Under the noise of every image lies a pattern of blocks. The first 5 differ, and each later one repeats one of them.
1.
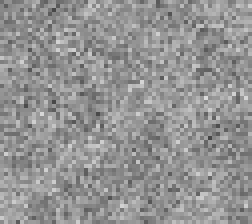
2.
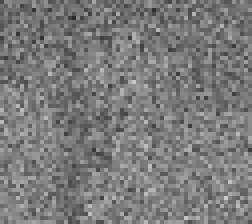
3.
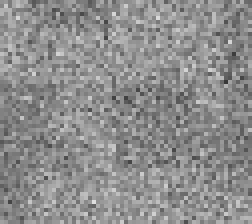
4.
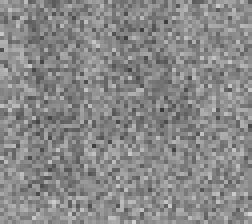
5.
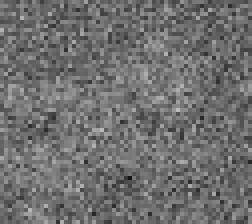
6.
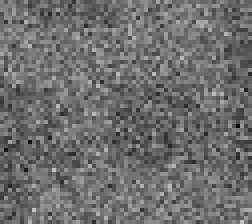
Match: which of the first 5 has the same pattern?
3
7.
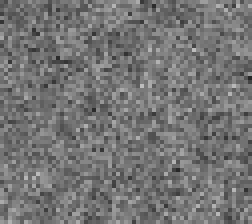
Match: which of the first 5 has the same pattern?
1
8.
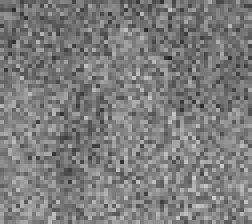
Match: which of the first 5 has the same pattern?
2
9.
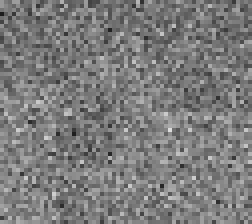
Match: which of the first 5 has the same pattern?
2
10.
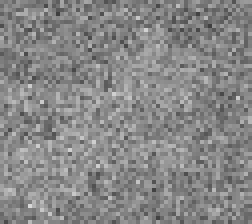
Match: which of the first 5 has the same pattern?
5
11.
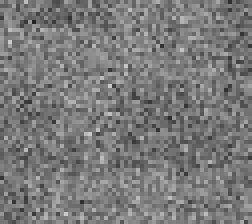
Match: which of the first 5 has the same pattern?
3
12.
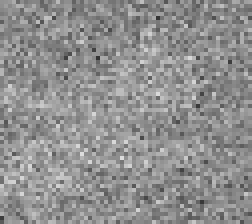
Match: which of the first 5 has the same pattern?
5
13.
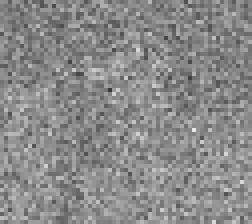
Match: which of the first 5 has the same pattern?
2
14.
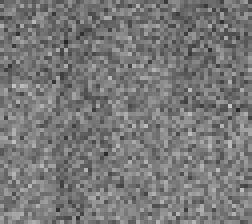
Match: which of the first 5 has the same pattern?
2
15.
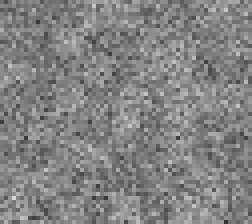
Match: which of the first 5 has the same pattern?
1
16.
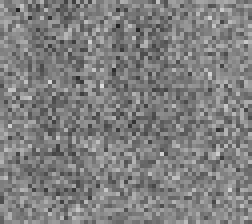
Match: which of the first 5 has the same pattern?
4
